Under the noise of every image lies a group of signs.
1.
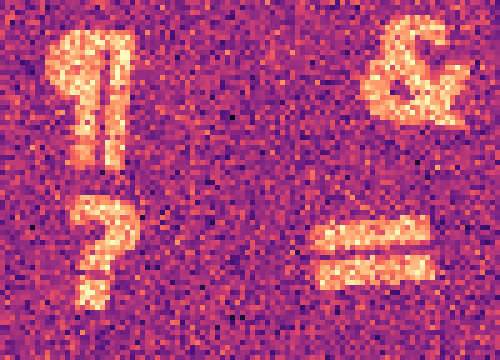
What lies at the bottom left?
question mark
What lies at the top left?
pilcrow
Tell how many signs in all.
4
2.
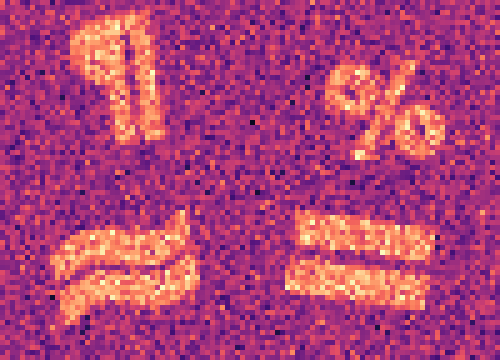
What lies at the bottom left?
approximately sign
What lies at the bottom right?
equals sign
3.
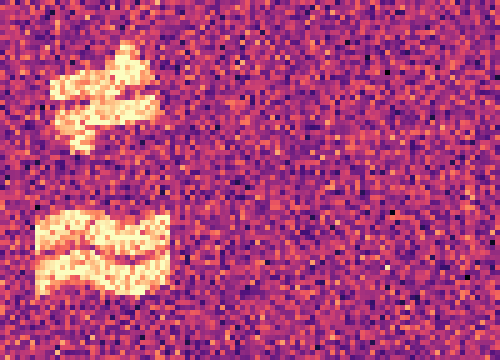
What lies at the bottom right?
nothing
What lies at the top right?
nothing
